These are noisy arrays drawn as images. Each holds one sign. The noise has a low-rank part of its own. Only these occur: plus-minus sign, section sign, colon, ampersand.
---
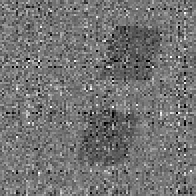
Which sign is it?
colon
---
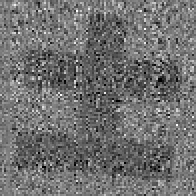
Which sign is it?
plus-minus sign
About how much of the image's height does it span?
nearly all
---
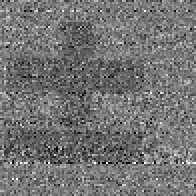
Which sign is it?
plus-minus sign
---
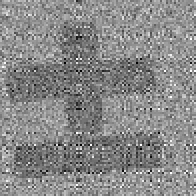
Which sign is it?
plus-minus sign
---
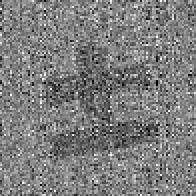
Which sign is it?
plus-minus sign
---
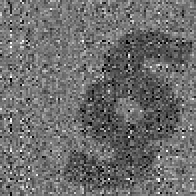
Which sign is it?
section sign
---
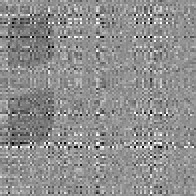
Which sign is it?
colon
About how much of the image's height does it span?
two thirds
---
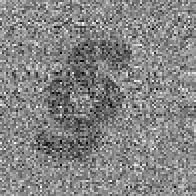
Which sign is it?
section sign
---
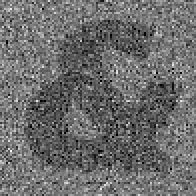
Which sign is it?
ampersand
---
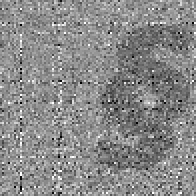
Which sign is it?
section sign
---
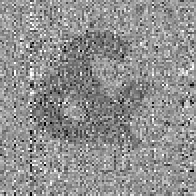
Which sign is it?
ampersand
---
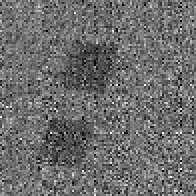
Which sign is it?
colon
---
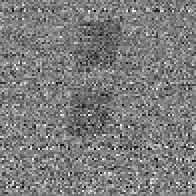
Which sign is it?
colon
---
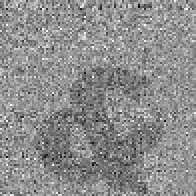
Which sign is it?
ampersand
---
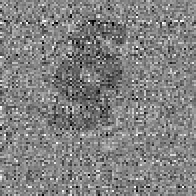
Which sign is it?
section sign
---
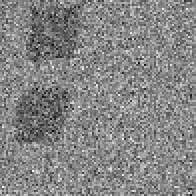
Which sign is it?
colon
